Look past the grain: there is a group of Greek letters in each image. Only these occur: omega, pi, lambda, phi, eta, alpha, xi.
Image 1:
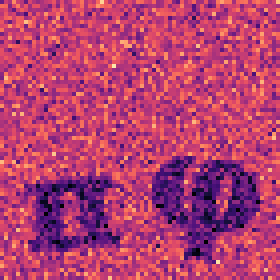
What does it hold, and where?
bottom left: pi; bottom right: phi
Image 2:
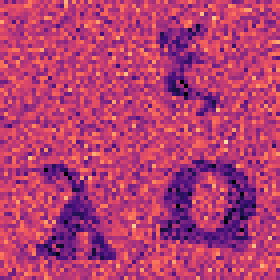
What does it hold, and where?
top right: xi; bottom left: lambda; bottom right: omega
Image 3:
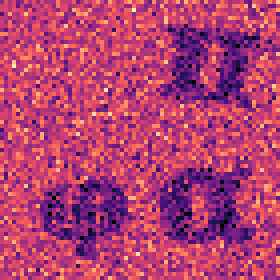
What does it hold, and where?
top right: pi; bottom left: phi; bottom right: alpha
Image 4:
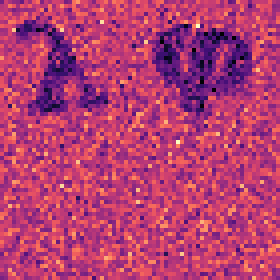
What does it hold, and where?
top left: lambda; top right: phi
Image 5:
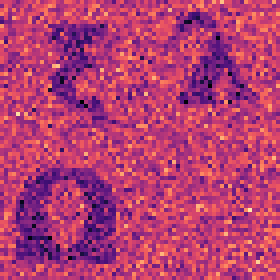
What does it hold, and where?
top left: xi; top right: lambda; bottom left: omega
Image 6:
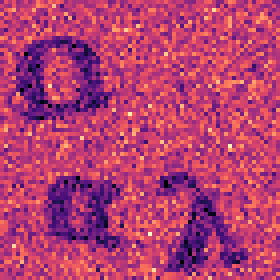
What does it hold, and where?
top left: omega; bottom left: alpha; bottom right: lambda
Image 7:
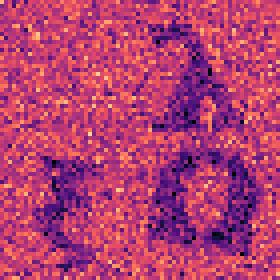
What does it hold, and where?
top right: lambda; bottom left: xi; bottom right: omega
